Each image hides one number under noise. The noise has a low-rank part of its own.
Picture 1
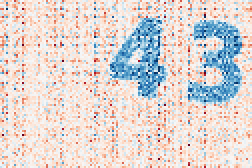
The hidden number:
43
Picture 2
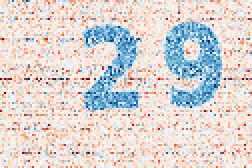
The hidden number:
29
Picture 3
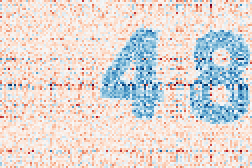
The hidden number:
48
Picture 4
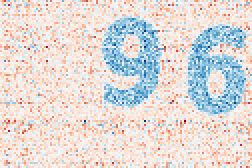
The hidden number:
96
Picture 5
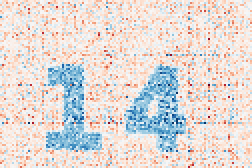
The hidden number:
14
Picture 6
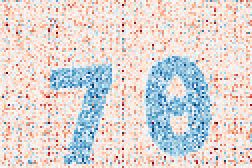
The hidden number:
70
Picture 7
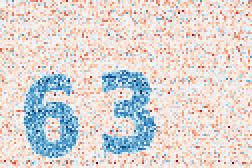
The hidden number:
63
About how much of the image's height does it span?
half
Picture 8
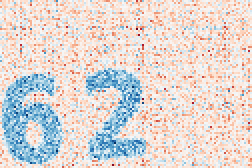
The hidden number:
62
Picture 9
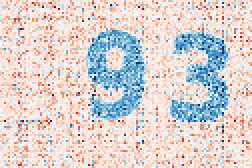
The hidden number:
93
